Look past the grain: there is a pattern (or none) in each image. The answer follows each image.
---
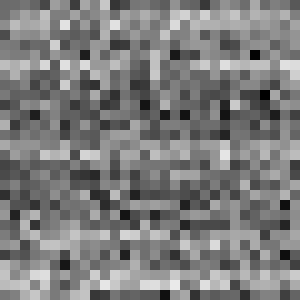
bands of rows
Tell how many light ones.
5
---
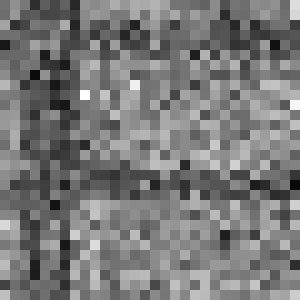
bands of rows crossing bands of columns
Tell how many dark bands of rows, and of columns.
2 and 1
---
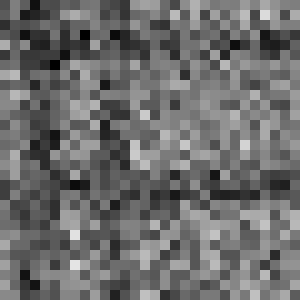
bands of rows crossing bands of columns
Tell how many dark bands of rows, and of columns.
2 and 2
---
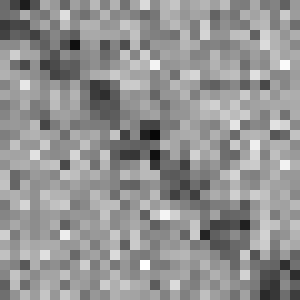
blocks along the diagonal
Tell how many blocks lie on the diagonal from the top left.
7
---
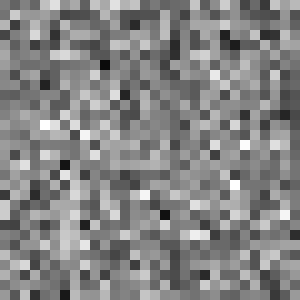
only noise
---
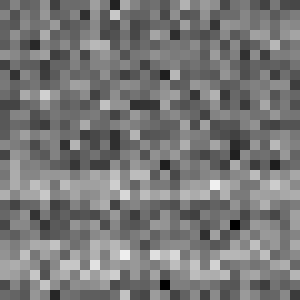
bands of rows
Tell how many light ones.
2
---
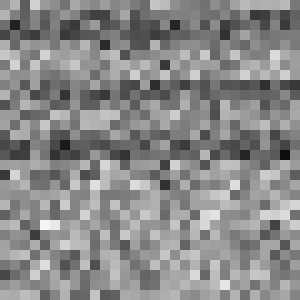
bands of rows
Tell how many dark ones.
3
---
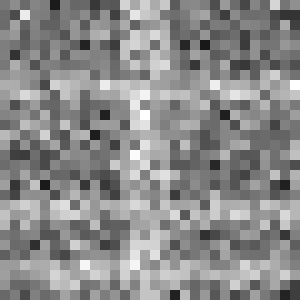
bands of rows crossing bands of columns
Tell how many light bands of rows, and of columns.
3 and 1
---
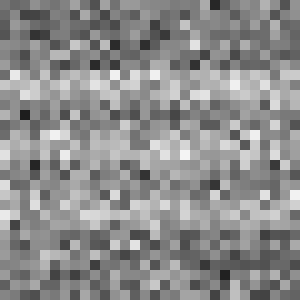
bands of rows
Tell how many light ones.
3
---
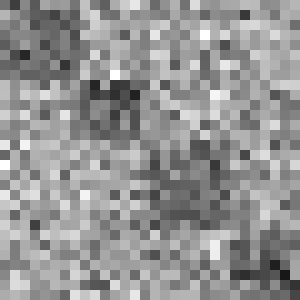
blocks along the diagonal
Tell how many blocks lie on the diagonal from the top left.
4
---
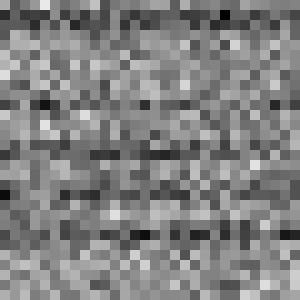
bands of rows
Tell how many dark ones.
5
